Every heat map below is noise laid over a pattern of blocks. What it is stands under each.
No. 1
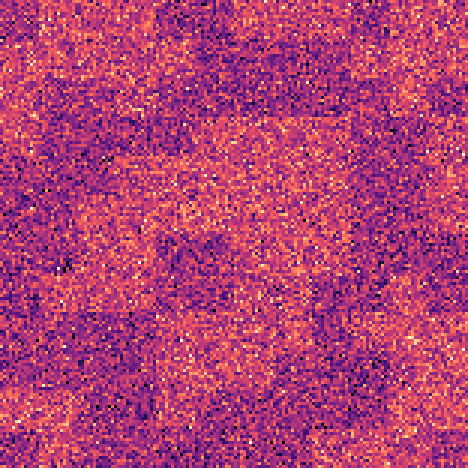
mirrored about the diagonal from the bottom left
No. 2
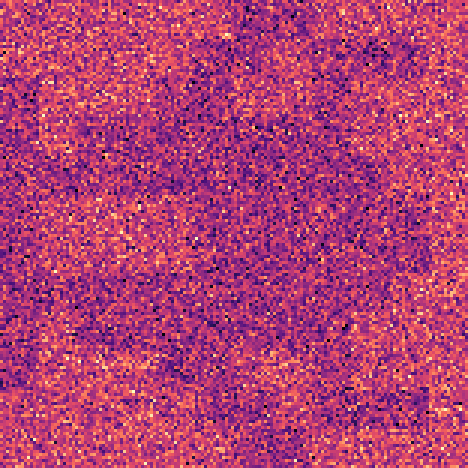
top and bottom mirror each other
